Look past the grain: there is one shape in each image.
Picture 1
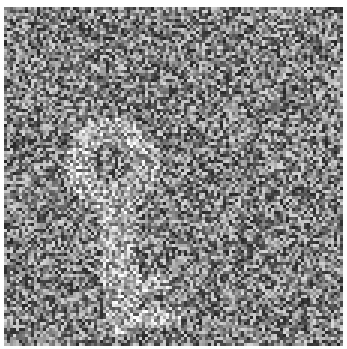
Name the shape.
key
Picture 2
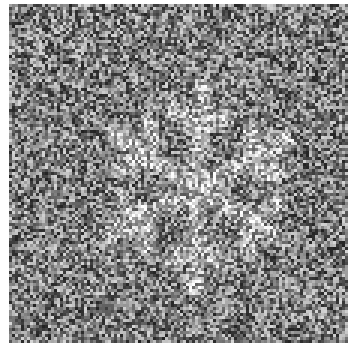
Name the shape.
snowflake
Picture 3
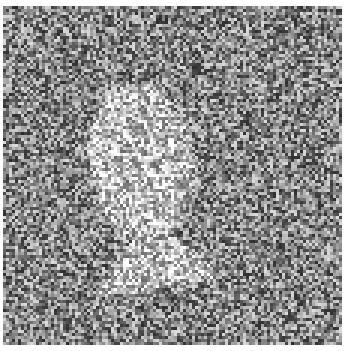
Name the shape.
fish
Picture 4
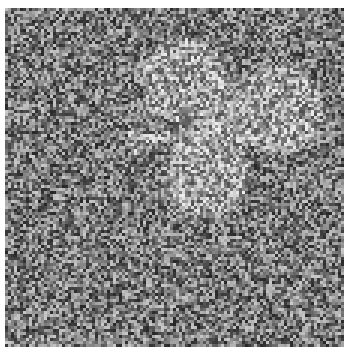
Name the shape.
club
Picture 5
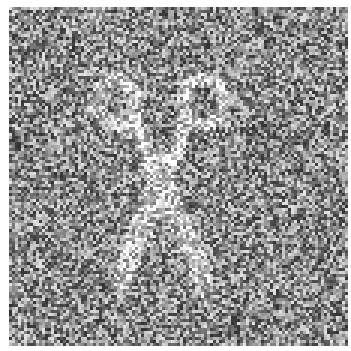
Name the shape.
pair of scissors
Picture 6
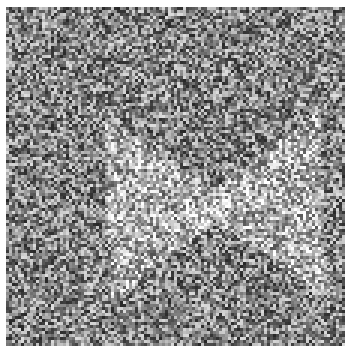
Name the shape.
bow tie
